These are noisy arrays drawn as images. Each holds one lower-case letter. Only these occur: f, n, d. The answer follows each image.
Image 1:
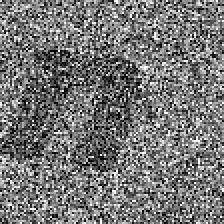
n
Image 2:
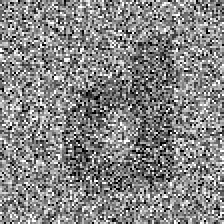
d
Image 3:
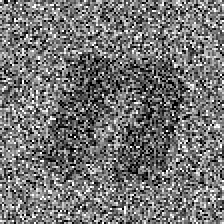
n
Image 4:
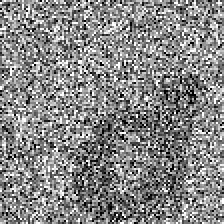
d
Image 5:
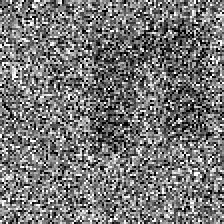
n
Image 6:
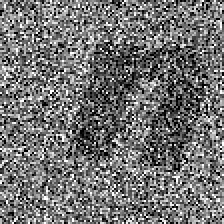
n
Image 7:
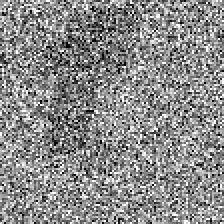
f
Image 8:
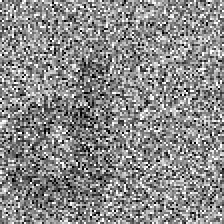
d
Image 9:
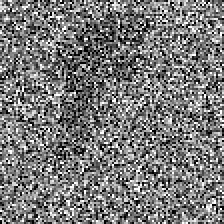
f
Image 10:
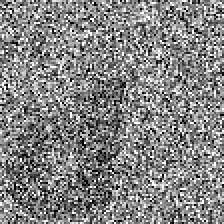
d
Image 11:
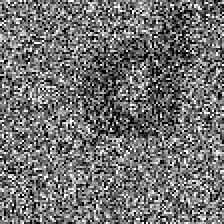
d
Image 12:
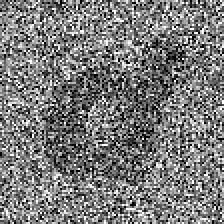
d
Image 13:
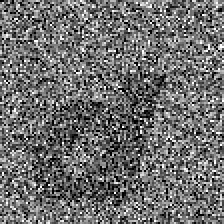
d
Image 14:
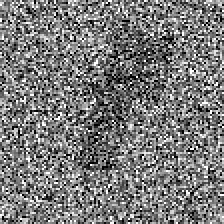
f
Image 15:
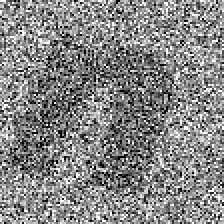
n
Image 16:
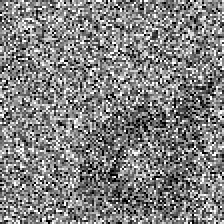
d
